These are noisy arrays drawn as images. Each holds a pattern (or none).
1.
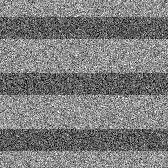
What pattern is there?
horizontal stripes
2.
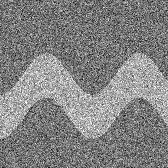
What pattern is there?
a wavy band
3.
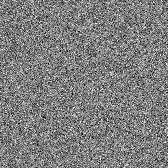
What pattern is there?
only noise
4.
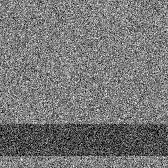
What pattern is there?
one horizontal stripe
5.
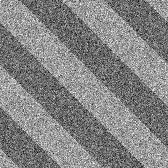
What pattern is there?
diagonal stripes
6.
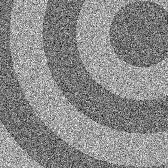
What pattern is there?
rings round one point
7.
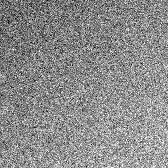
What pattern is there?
a smooth slope
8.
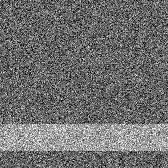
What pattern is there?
one horizontal stripe
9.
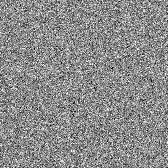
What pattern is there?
only noise
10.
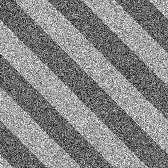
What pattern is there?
diagonal stripes
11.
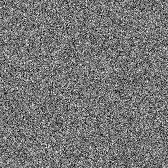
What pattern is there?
only noise
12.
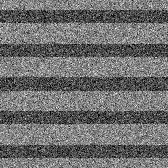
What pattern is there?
horizontal stripes
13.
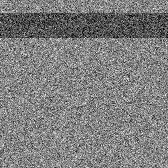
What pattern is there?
one horizontal stripe
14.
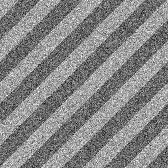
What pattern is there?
diagonal stripes
